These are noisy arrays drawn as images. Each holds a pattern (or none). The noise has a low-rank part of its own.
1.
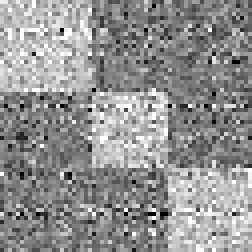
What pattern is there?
blocks along the diagonal
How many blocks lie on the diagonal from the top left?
3
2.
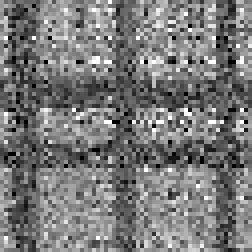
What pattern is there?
bands of rows crossing bands of columns
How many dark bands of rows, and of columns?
2 and 3
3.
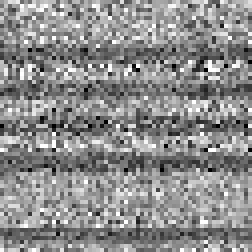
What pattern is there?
bands of rows
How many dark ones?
5
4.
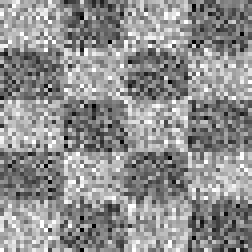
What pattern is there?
a checkerboard
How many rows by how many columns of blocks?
5 by 4
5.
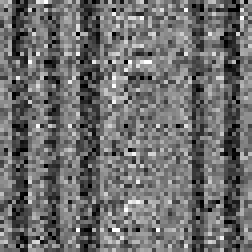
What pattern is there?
bands of columns
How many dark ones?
5
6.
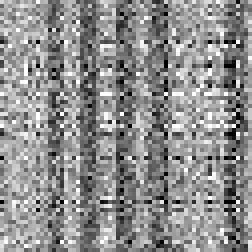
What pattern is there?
bands of columns
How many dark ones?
5
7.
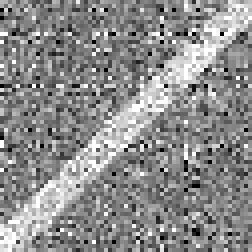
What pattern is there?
a diagonal band
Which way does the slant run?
bottom left to top right
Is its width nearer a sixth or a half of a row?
a sixth
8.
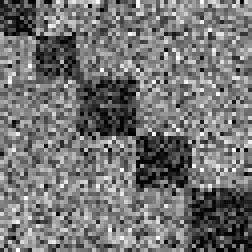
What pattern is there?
blocks along the diagonal
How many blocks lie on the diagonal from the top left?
5
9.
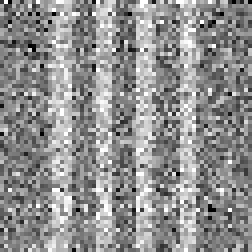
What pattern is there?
bands of columns
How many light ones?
4
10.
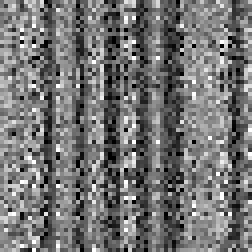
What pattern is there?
bands of columns
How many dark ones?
6
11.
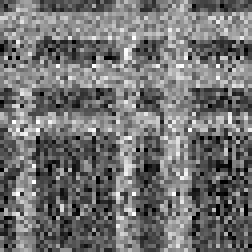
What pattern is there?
bands of rows crossing bands of columns
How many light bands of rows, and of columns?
3 and 3
